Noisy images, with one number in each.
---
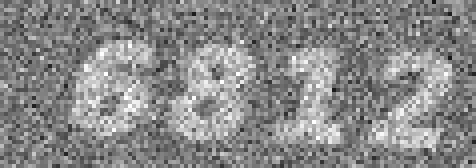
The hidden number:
6812
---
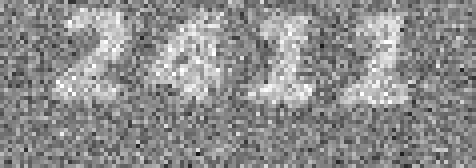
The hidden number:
2411
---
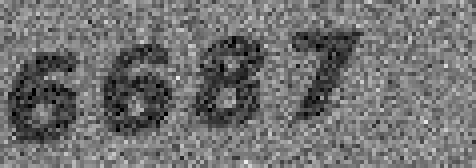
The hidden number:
6687
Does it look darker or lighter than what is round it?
darker
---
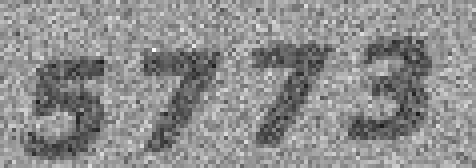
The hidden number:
5773
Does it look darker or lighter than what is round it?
darker
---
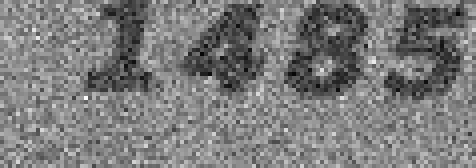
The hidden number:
1485
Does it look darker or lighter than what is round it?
darker
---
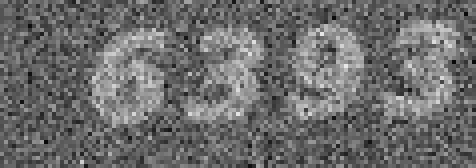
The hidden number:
6393
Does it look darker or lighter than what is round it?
lighter
